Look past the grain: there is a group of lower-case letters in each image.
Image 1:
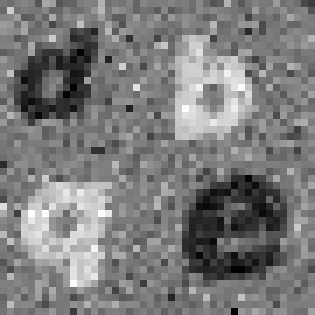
top left: dark d; top right: light b; bottom left: light q; bottom right: dark e
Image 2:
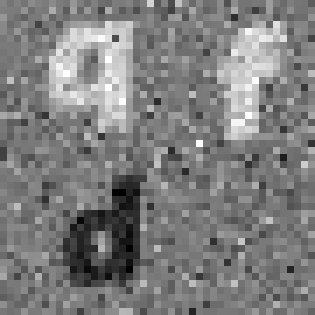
top left: light q; top right: light f; bottom left: dark d
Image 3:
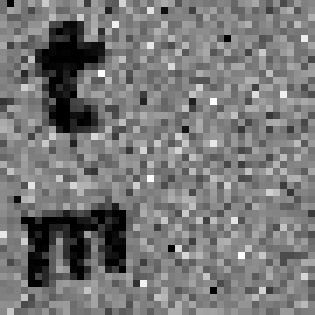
top left: dark t; bottom left: dark m
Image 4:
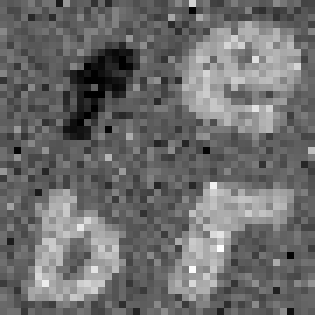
top left: dark f; top right: light e; bottom left: light b; bottom right: light r
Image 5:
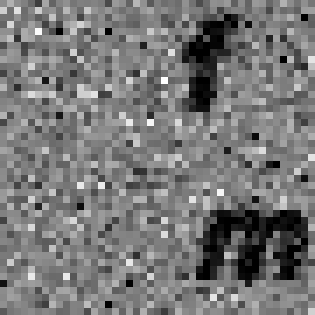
top right: dark f; bottom right: dark m
